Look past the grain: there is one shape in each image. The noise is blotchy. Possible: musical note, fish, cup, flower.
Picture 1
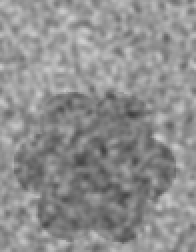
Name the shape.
flower
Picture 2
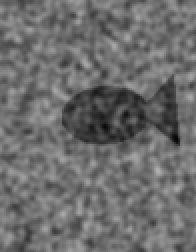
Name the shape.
fish
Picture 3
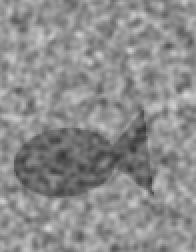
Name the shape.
fish
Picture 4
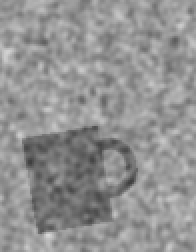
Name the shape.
cup
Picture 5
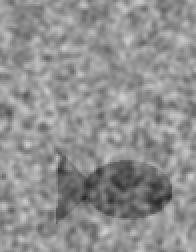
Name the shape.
fish
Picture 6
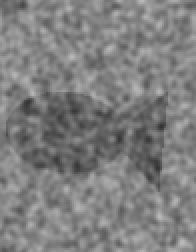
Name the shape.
fish
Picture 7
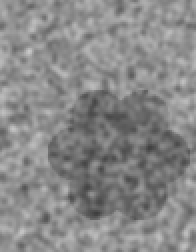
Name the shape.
flower
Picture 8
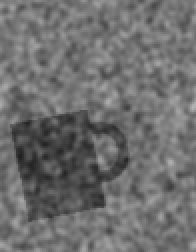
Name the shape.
cup
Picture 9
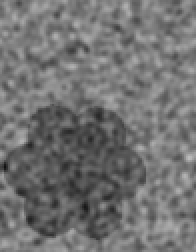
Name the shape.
flower
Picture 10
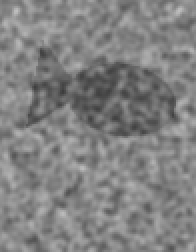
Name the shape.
fish
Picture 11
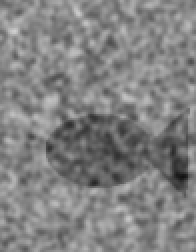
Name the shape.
fish
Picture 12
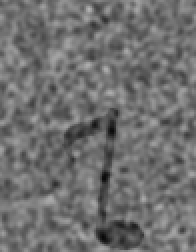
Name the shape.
musical note
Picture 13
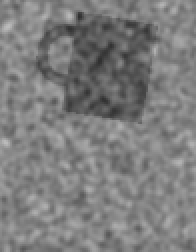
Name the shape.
cup
